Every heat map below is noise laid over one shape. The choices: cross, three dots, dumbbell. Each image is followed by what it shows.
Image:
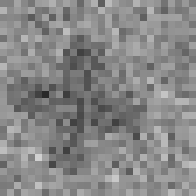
cross
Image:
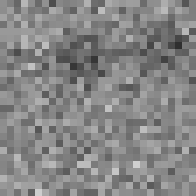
dumbbell
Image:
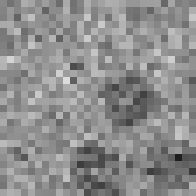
three dots
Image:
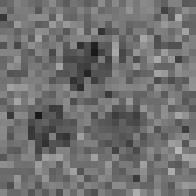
three dots
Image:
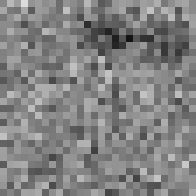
dumbbell
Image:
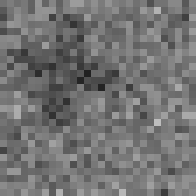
cross
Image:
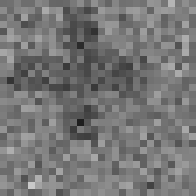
cross
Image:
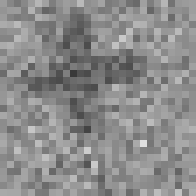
cross
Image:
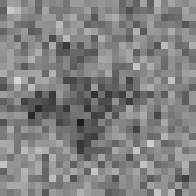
cross
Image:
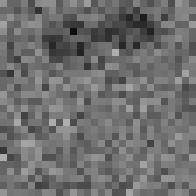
dumbbell
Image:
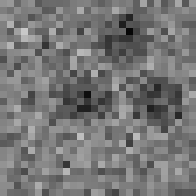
three dots
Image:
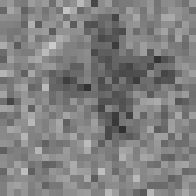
cross
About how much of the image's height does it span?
two thirds
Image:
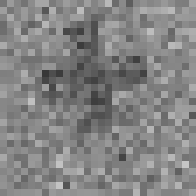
cross
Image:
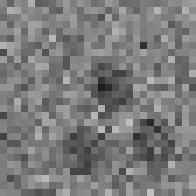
three dots
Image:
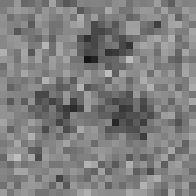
three dots
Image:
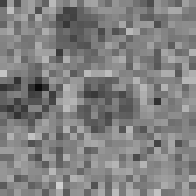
three dots
